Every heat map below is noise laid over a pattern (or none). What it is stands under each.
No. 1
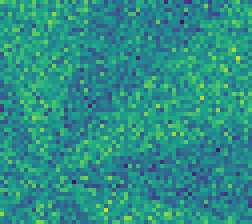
spokes from one point
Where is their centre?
bottom left
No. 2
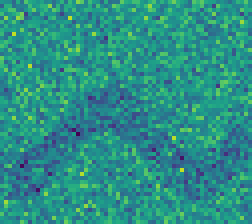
a wavy band
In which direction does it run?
left to right
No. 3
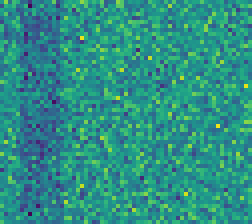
one vertical stripe
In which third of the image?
left
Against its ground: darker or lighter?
darker
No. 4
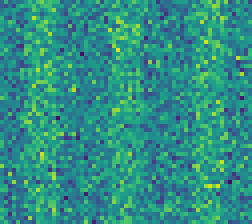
vertical stripes
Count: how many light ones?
3
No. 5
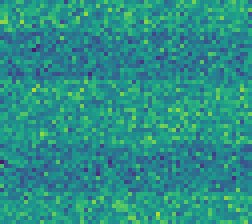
horizontal stripes
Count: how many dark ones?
2
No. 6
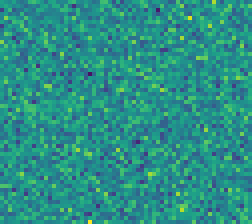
only noise
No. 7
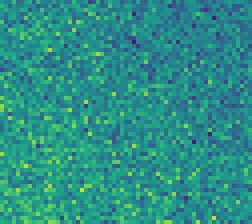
a smooth slope
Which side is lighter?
bottom left
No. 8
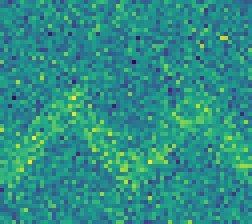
a wavy band
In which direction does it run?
left to right
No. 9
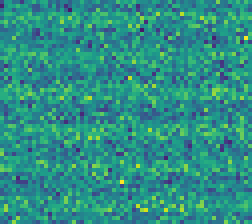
horizontal stripes
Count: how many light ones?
6
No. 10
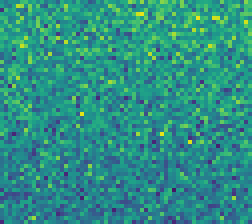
a smooth slope
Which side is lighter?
top
